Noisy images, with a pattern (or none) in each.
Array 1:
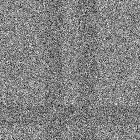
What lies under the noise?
bands of rows crossing bands of columns
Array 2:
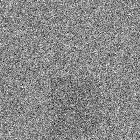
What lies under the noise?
one block
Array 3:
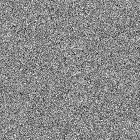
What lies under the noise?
only noise
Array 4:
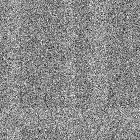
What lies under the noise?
bands of rows crossing bands of columns
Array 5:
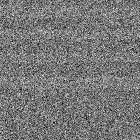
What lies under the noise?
bands of rows
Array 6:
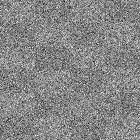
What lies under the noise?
a checkerboard
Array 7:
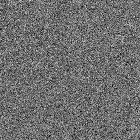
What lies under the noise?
only noise
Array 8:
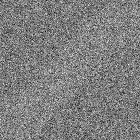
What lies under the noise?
a diagonal band
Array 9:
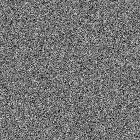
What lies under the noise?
only noise
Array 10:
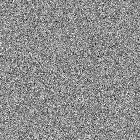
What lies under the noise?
only noise
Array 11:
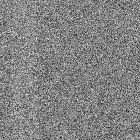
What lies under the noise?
one band of columns
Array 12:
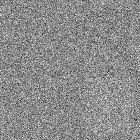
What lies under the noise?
one block
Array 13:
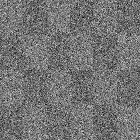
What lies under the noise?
a checkerboard
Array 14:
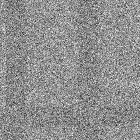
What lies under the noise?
bands of rows crossing bands of columns
